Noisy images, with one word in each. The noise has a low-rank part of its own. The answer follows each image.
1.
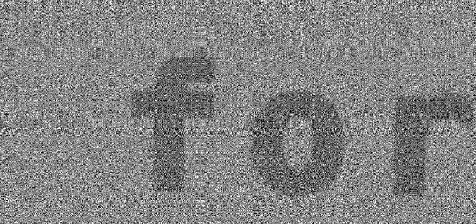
for
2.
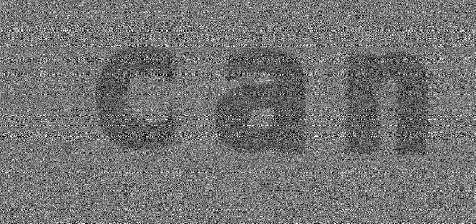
can
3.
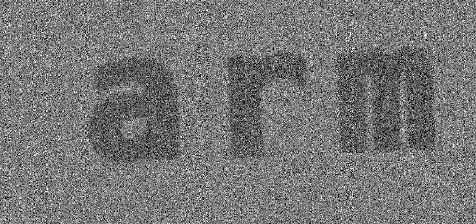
arm
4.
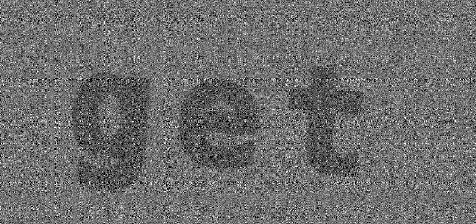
get
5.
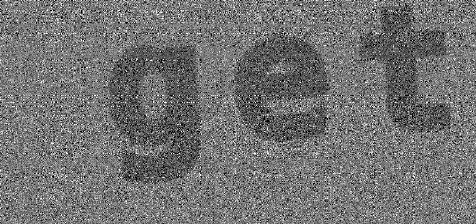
get
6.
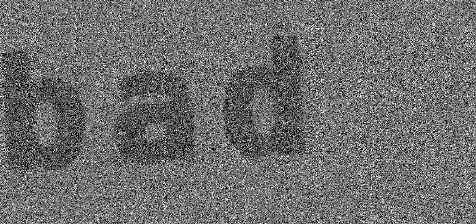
bad
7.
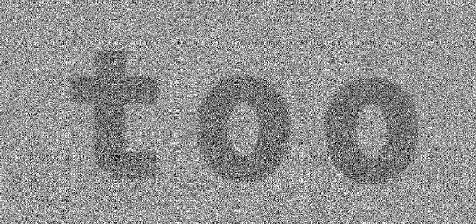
too
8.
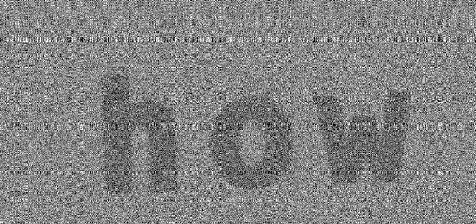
how
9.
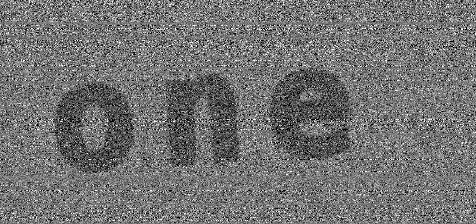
one
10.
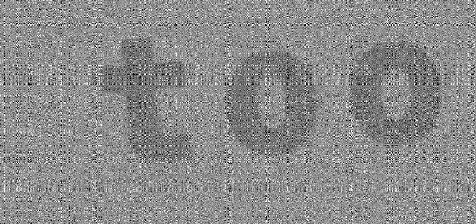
too
